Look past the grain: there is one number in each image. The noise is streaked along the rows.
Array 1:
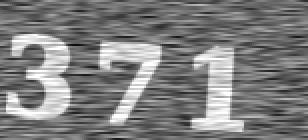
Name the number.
371
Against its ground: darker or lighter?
lighter
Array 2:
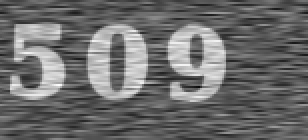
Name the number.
509
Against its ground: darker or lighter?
lighter
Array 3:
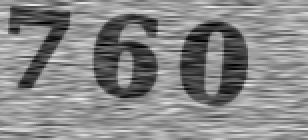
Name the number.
760
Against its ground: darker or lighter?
darker
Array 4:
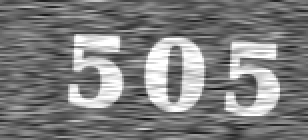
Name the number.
505
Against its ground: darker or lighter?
lighter
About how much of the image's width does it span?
two thirds
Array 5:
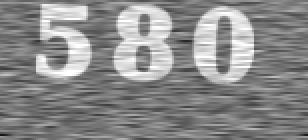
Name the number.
580
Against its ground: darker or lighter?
lighter
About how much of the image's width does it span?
two thirds
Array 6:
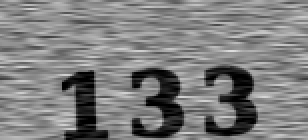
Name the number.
133
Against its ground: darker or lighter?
darker
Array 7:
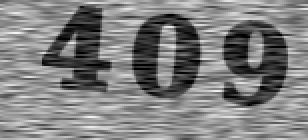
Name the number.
409
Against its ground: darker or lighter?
darker
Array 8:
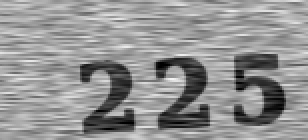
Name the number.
225
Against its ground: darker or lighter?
darker
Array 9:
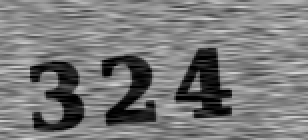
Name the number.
324
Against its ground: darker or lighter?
darker
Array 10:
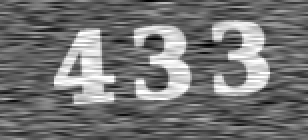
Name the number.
433
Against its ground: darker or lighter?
lighter
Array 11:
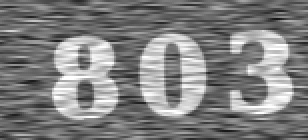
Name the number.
803
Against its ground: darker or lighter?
lighter
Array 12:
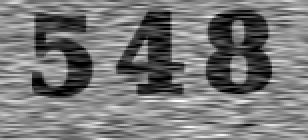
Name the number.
548
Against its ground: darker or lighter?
darker
